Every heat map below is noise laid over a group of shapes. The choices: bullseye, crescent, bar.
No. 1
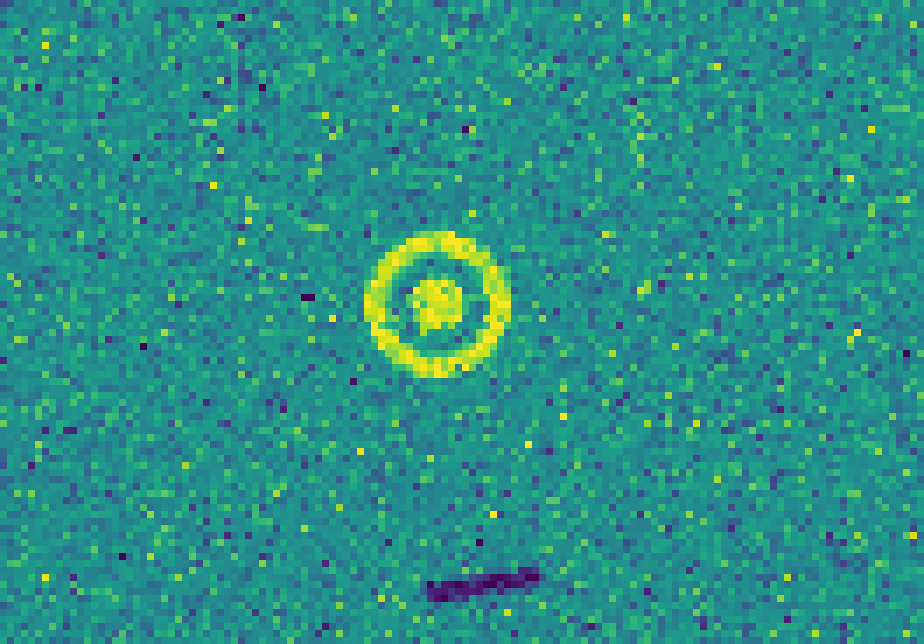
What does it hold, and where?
centre: light bullseye; bottom middle: dark bar
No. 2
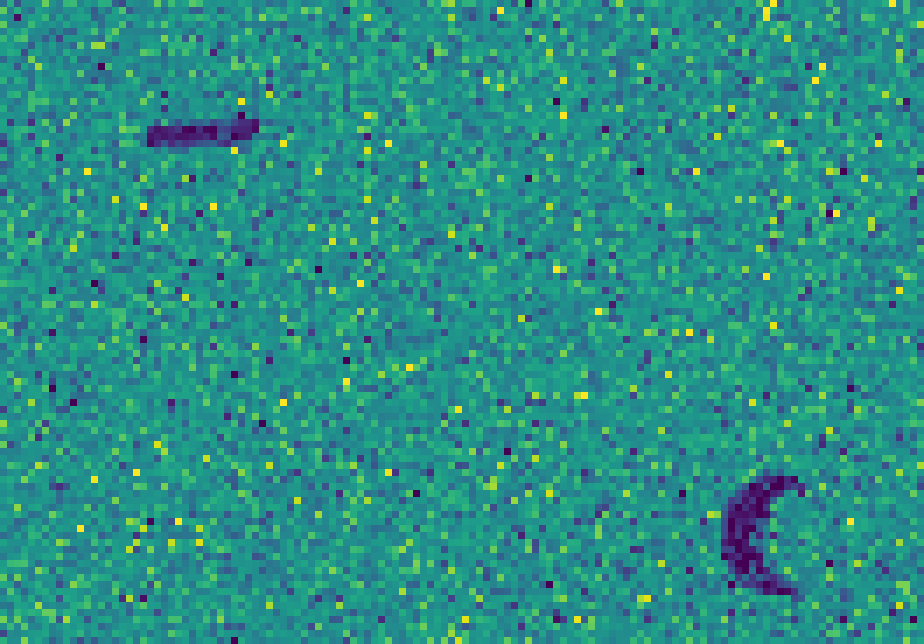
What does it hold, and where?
top left: dark bar; bottom right: dark crescent
